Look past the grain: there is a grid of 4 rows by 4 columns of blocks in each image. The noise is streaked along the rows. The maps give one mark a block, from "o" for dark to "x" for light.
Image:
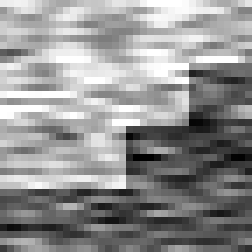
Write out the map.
x x x x
x x x o
x x o o
o o o o
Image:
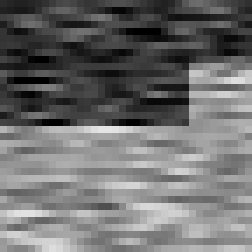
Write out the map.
o o o o
o o o x
x x x x
x x x x
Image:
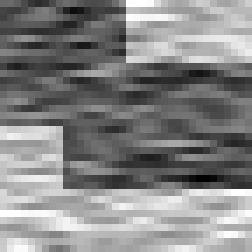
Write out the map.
o o x x
o o o o
x o o o
x x x x
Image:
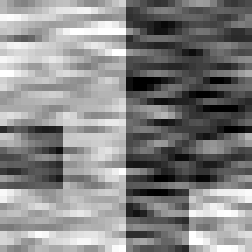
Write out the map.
x x o o
x x o o
o x o o
x x o x
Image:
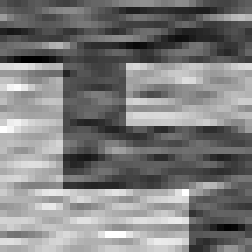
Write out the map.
o o o o
x o x x
x o o o
x x x o
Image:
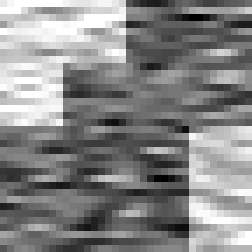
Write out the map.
x x o o
x o o o
o o o x
o o o x
